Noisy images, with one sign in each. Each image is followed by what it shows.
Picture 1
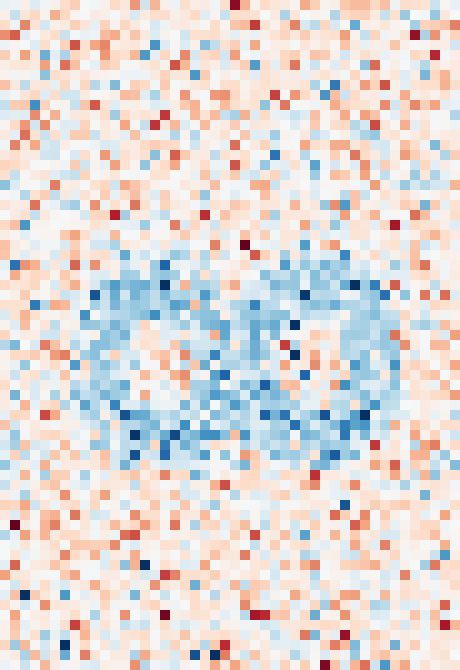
infinity sign
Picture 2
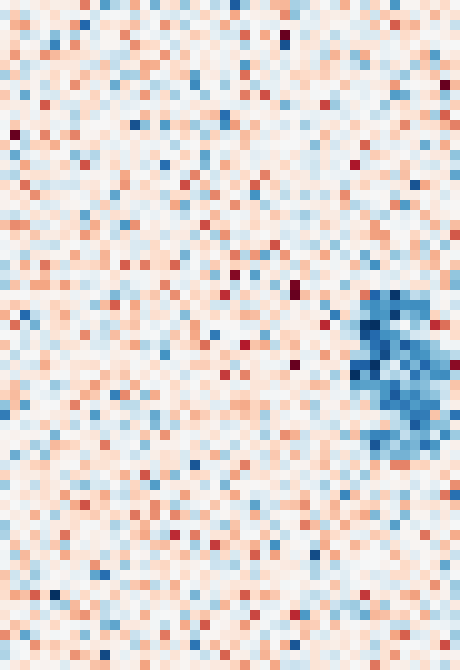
section sign
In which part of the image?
middle right
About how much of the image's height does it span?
a quarter
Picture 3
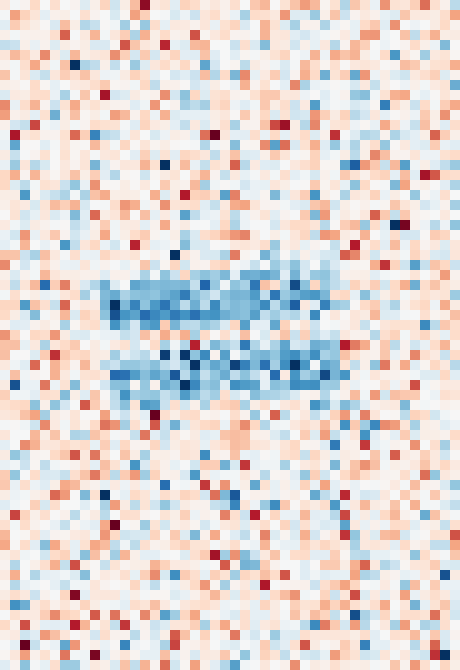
equals sign
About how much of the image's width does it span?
half
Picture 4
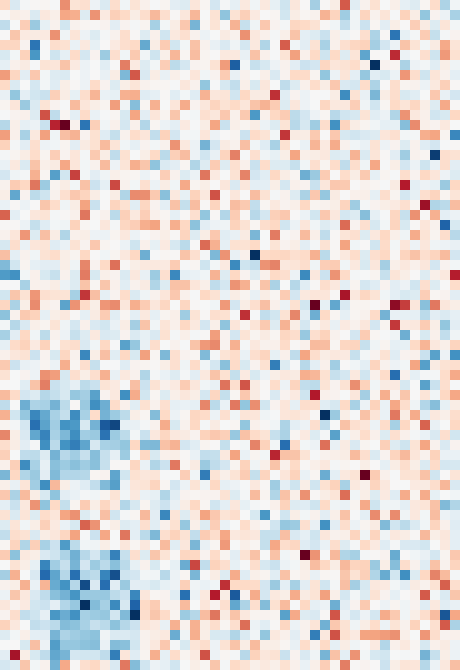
colon
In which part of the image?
bottom left
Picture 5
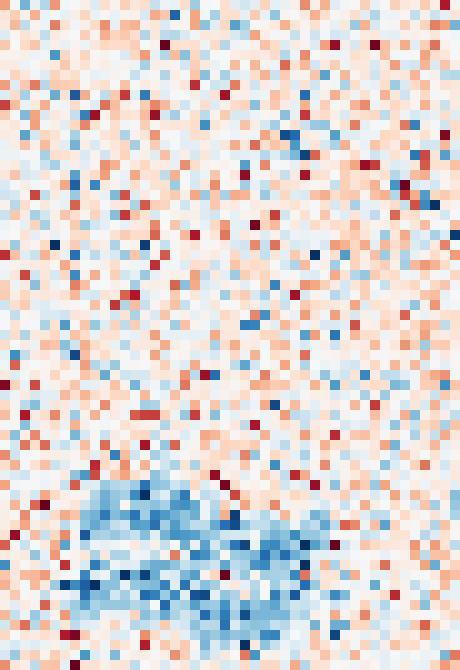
approximately sign
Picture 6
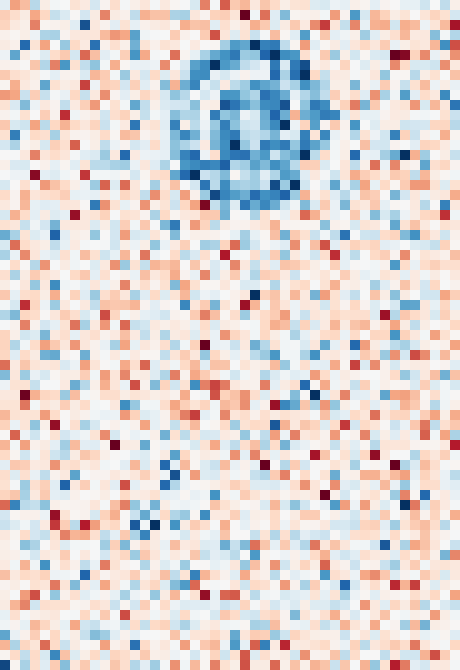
at sign
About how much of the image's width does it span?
a third
